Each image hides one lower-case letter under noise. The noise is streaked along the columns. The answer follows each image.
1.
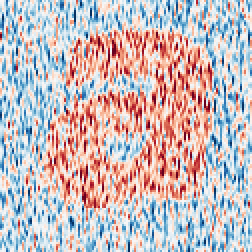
a
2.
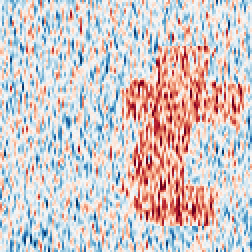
t
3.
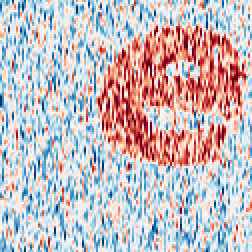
e
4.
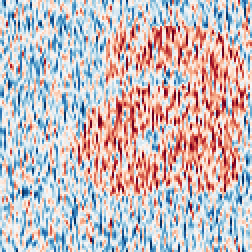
a
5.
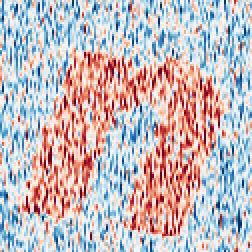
n
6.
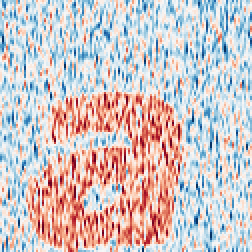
a
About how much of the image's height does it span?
two thirds
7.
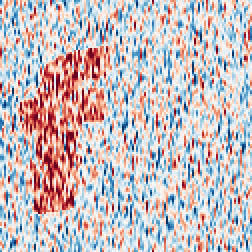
f
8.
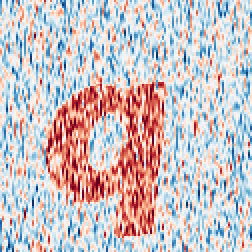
q
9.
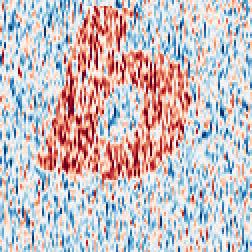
b
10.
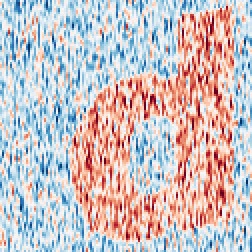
d
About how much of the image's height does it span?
nearly all
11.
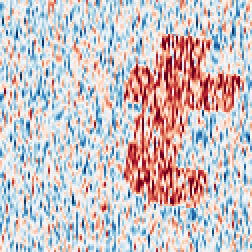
t
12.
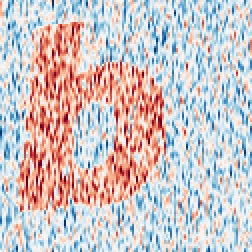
b
